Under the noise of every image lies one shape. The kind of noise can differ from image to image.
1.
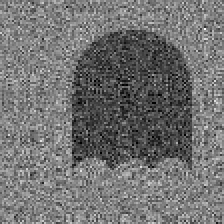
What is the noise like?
low rank plus noise
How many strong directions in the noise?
two
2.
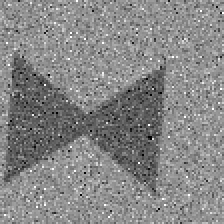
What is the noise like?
heavy tails
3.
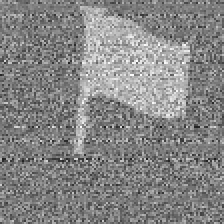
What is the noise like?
rows of uneven size
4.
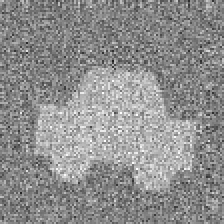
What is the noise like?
low rank plus noise
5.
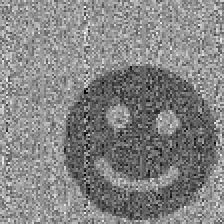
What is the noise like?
columns of uneven size
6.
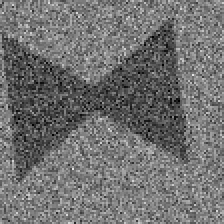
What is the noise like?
independent entries
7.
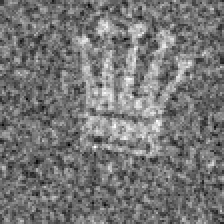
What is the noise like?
blotchy
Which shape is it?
chess queen
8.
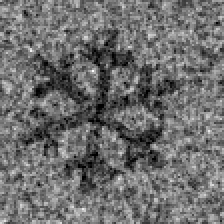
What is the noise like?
blotchy
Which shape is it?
snowflake
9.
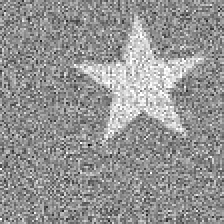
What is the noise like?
low rank plus noise
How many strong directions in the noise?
five to eight
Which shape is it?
star
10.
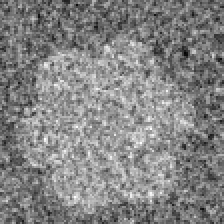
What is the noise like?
blotchy
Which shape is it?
flower
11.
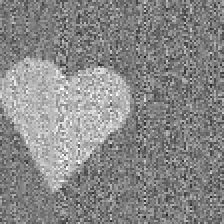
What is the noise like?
columns of uneven size
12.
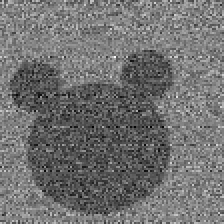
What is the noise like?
rows of uneven size
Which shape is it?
bear's head
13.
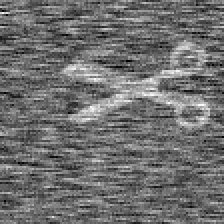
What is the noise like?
streaked along the rows
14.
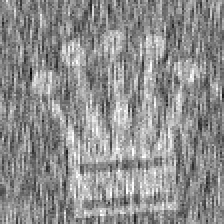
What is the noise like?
streaked along the columns
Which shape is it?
chess queen
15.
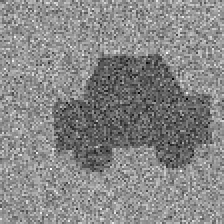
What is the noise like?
independent entries
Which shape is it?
car
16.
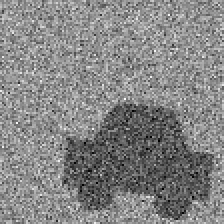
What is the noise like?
independent entries
